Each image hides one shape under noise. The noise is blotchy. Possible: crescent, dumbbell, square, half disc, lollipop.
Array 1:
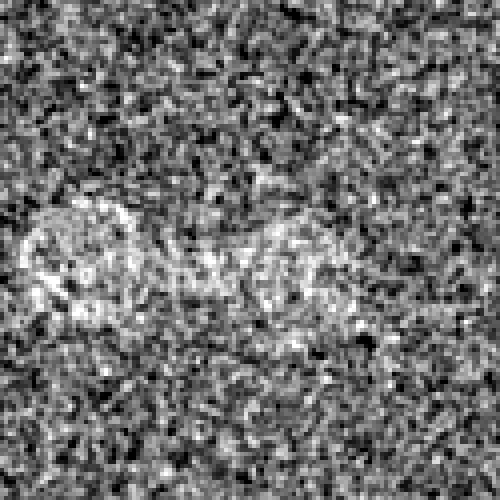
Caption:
light dumbbell
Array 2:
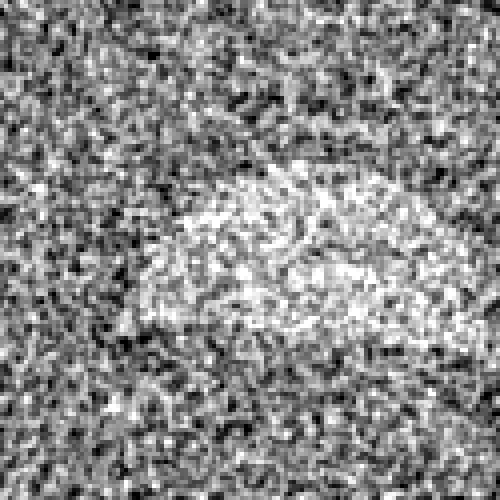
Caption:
light half disc
